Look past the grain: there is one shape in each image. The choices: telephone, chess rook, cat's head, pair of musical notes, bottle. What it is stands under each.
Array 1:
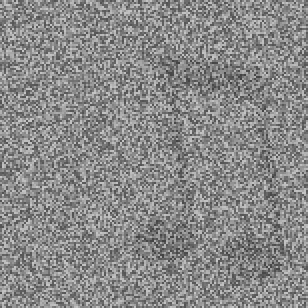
pair of musical notes
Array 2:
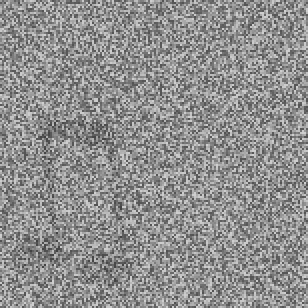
pair of musical notes
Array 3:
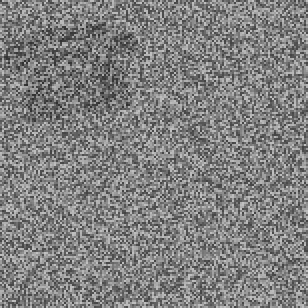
telephone
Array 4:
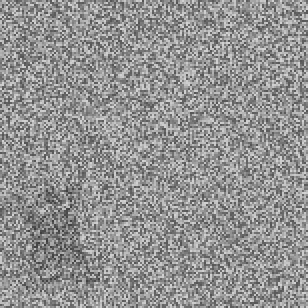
chess rook
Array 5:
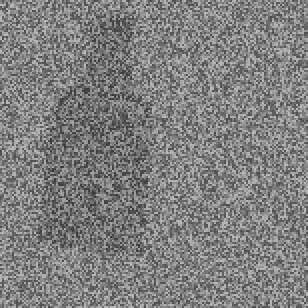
bottle
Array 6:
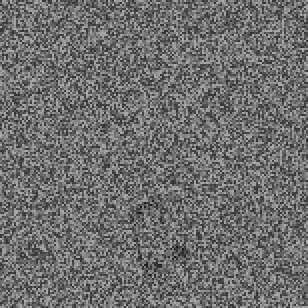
pair of musical notes
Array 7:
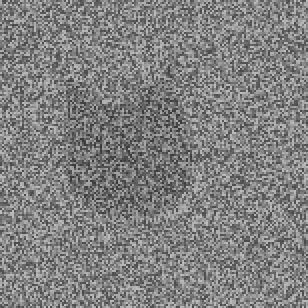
cat's head
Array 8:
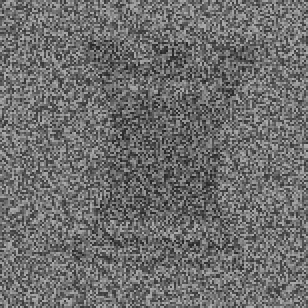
chess rook
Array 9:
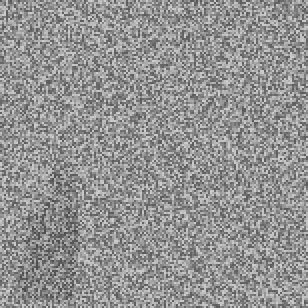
bottle
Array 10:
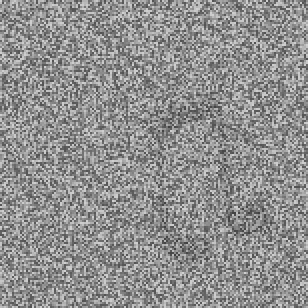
pair of musical notes
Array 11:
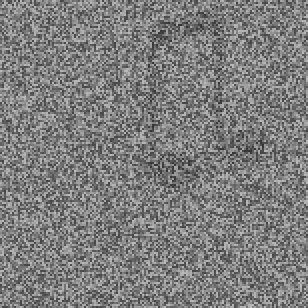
pair of musical notes
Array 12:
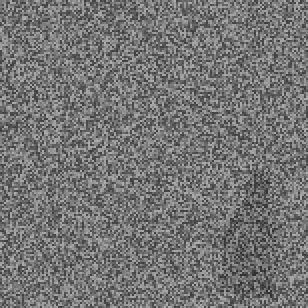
bottle
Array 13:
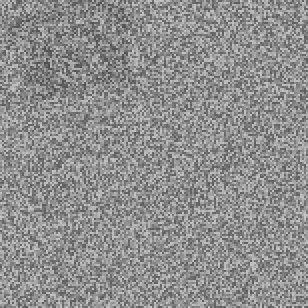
telephone
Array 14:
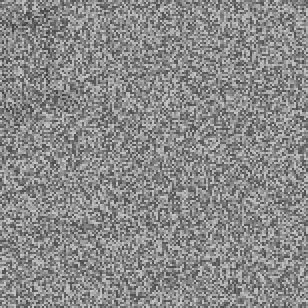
pair of musical notes
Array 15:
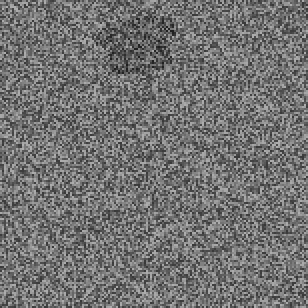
telephone
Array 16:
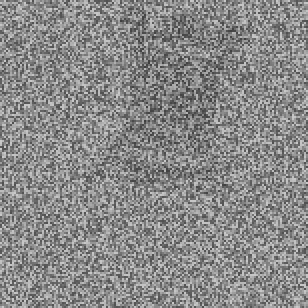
chess rook
